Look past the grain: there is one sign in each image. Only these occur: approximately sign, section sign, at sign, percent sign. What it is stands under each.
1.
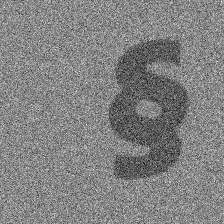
section sign
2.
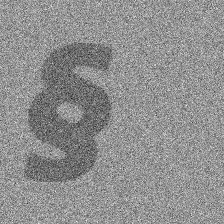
section sign
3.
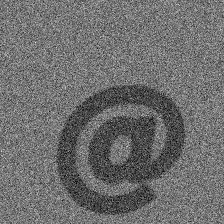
at sign
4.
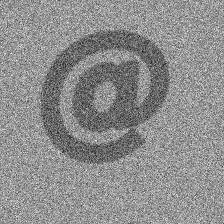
at sign
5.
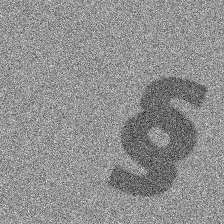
section sign
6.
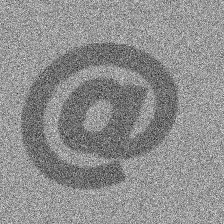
at sign
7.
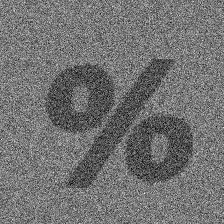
percent sign
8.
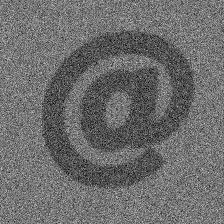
at sign
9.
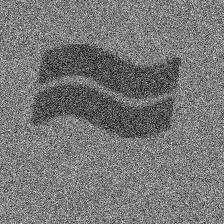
approximately sign
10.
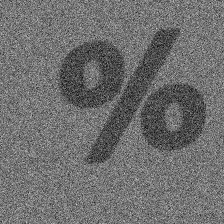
percent sign
